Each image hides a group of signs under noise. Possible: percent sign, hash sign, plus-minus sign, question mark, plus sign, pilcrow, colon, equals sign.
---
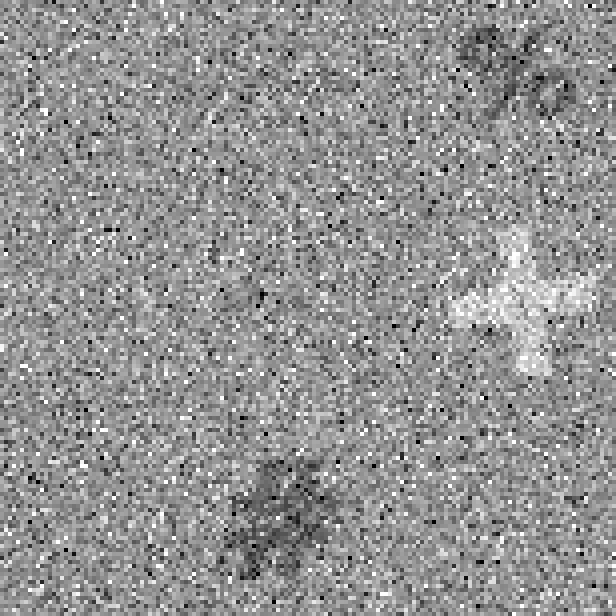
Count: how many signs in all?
3
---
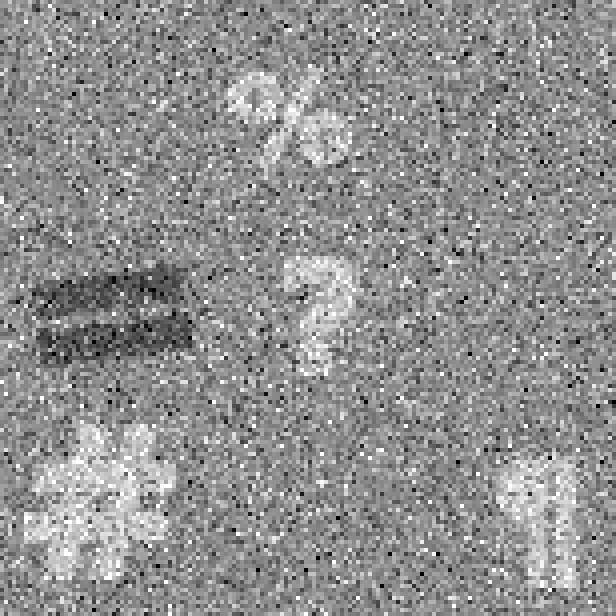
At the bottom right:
pilcrow
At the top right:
nothing
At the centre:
question mark
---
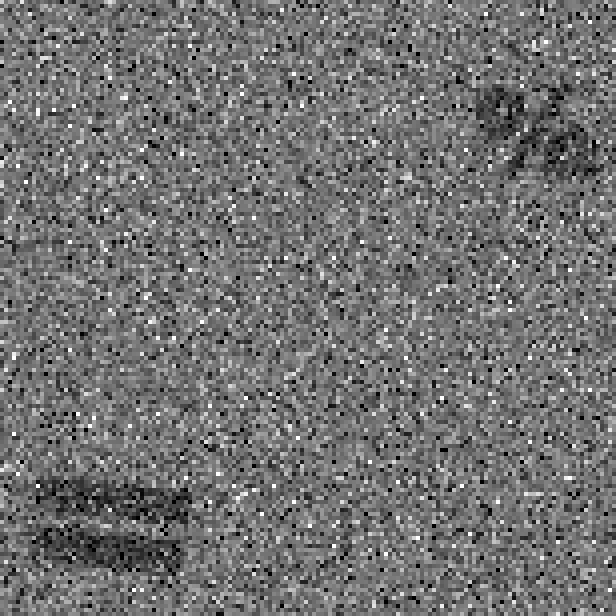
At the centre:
nothing
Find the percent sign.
top right
